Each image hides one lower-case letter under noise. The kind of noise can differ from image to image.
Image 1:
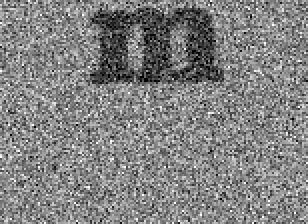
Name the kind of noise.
independent entries
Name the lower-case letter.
m
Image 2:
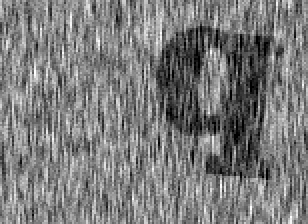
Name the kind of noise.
streaked along the columns
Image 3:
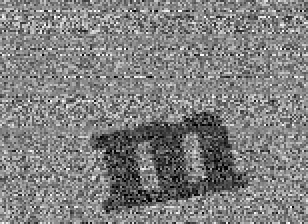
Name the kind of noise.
rows of uneven size
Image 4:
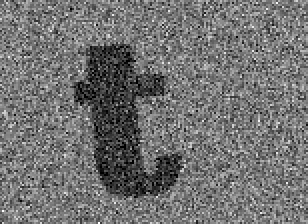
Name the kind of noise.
independent entries
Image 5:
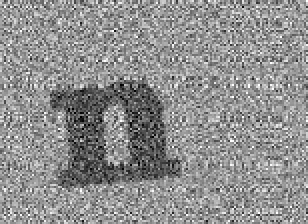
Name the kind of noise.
low rank plus noise
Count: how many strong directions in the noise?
one
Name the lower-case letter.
n
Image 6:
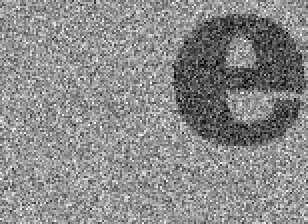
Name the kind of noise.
independent entries
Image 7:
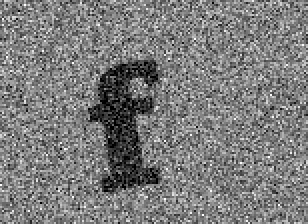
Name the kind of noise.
independent entries
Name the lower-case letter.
f
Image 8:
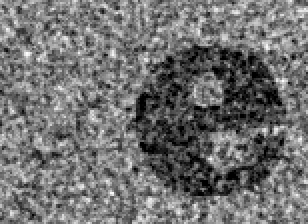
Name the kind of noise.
blotchy
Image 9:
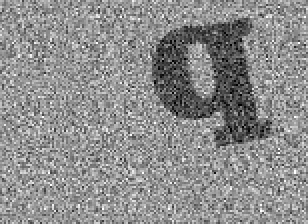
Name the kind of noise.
low rank plus noise
